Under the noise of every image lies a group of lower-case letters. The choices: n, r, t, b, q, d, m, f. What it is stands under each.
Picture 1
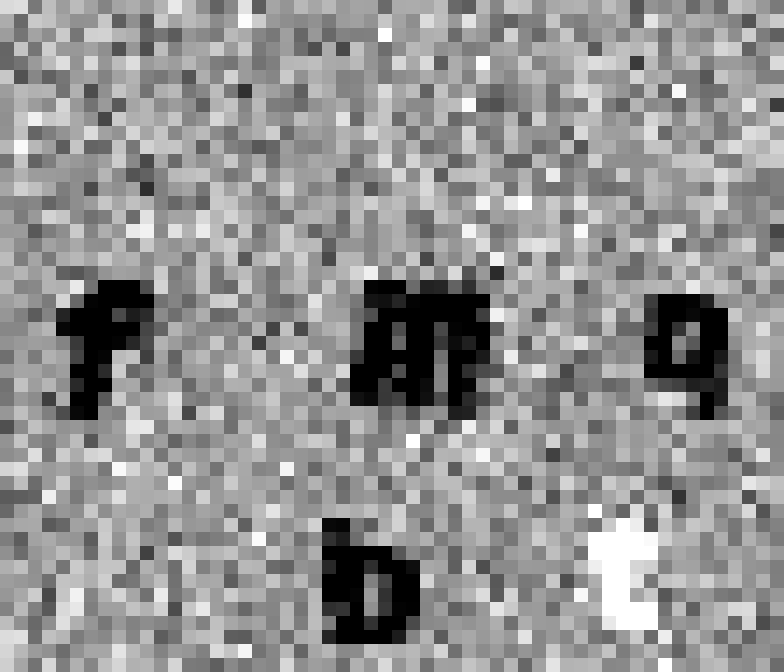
middle left: dark f; centre: dark m; middle right: dark q; bottom middle: dark b; bottom right: light t
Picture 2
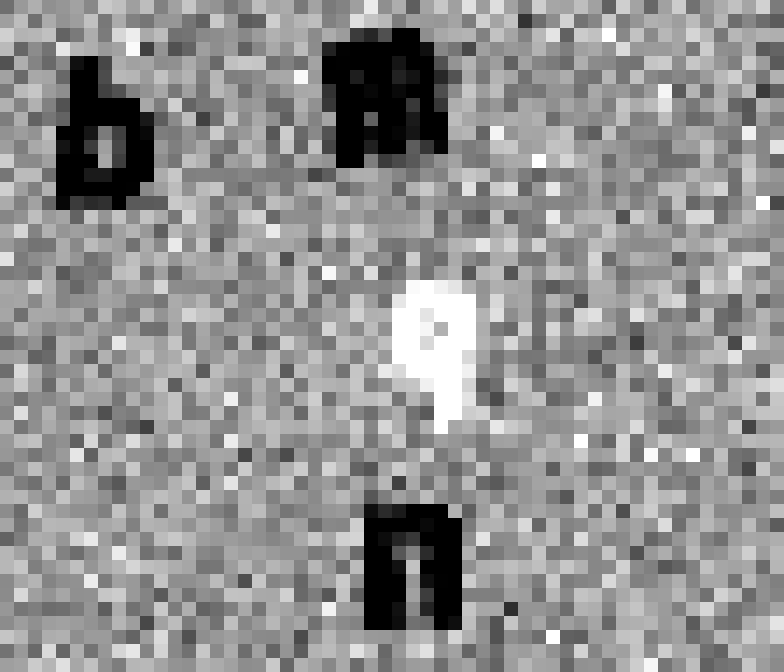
top left: dark b; top middle: dark m; centre: light q; bottom middle: dark n
